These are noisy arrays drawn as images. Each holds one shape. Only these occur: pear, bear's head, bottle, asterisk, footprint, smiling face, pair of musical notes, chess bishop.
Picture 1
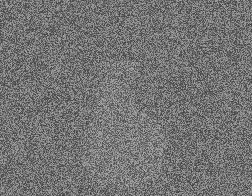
pear
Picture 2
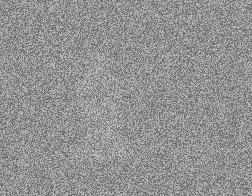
chess bishop
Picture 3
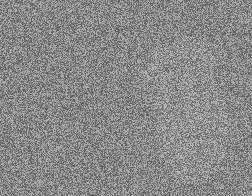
footprint
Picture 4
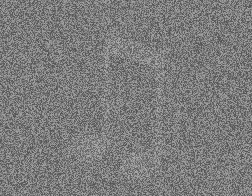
pair of musical notes
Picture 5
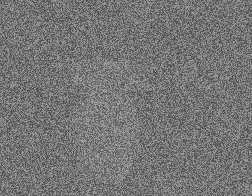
footprint
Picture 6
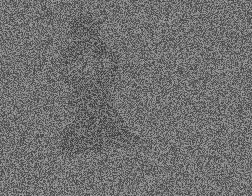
chess bishop
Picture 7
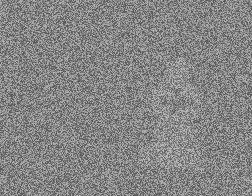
chess bishop
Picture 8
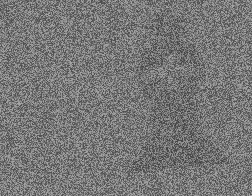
chess bishop
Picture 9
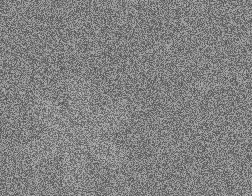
asterisk
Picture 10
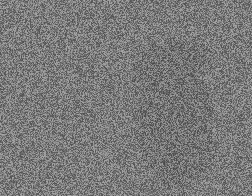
footprint
